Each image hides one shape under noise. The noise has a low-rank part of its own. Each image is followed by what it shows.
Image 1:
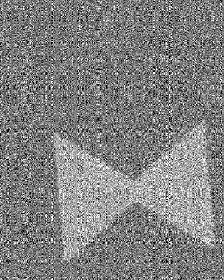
light bow tie
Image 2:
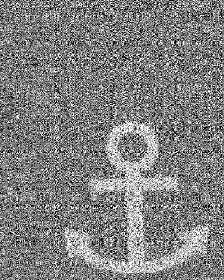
light anchor
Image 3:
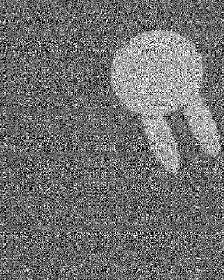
light rabbit's head
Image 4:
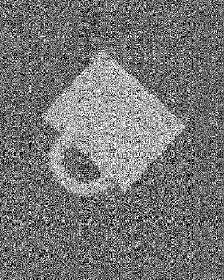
light cup
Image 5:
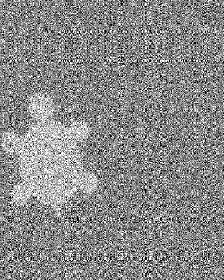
light turtle, middle left
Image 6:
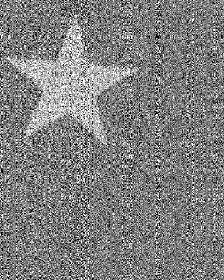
light star
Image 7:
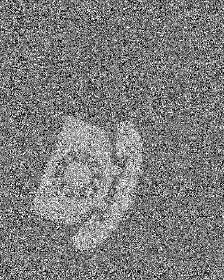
light telephone
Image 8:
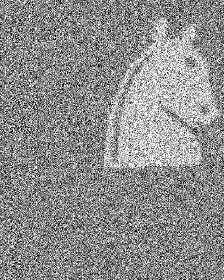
light chess knight
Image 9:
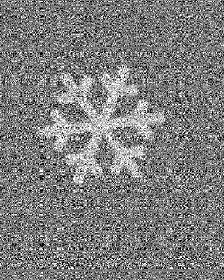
light snowflake
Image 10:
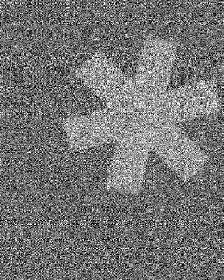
light asterisk
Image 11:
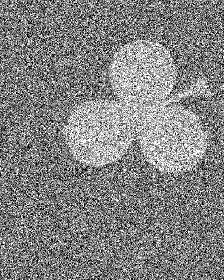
light club
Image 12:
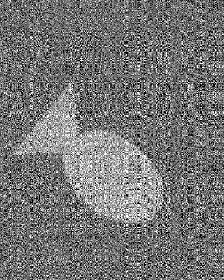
light fish
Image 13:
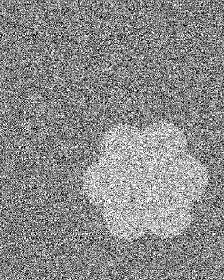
light flower
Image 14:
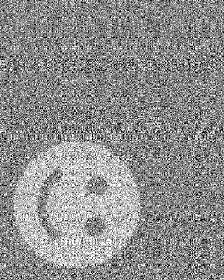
light smiling face
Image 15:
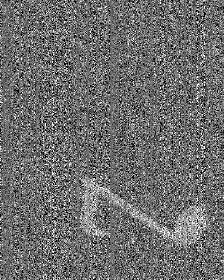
light musical note
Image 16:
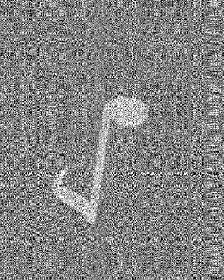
light musical note
